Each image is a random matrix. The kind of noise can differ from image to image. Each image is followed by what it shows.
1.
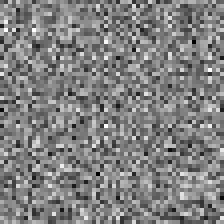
low rank plus noise
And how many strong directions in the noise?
three or four
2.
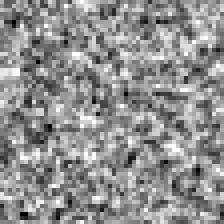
blotchy
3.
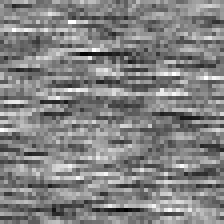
streaked along the rows
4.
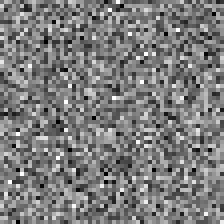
independent entries
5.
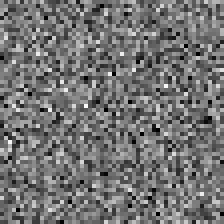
independent entries
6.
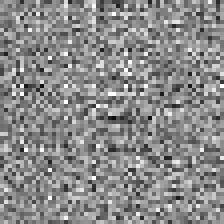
low rank plus noise
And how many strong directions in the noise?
three or four
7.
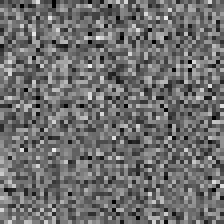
low rank plus noise
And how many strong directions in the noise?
five to eight
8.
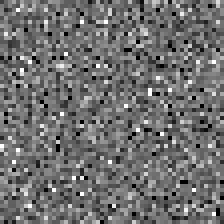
heavy tails
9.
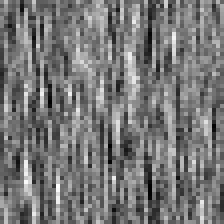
streaked along the columns
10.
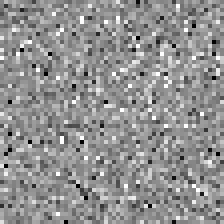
heavy tails
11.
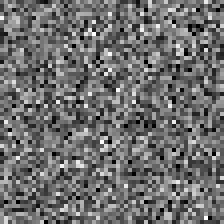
independent entries
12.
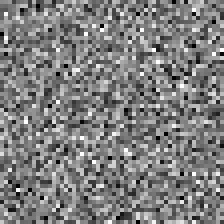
independent entries
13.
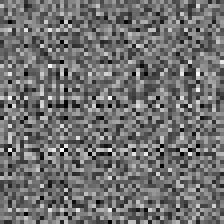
low rank plus noise
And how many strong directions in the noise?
two
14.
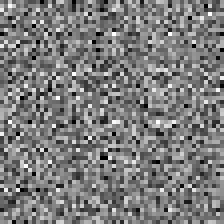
low rank plus noise
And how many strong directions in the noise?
five to eight
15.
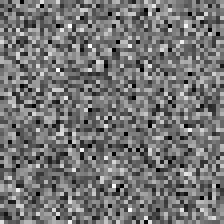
independent entries
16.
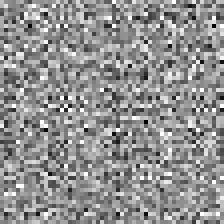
low rank plus noise
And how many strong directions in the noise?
two
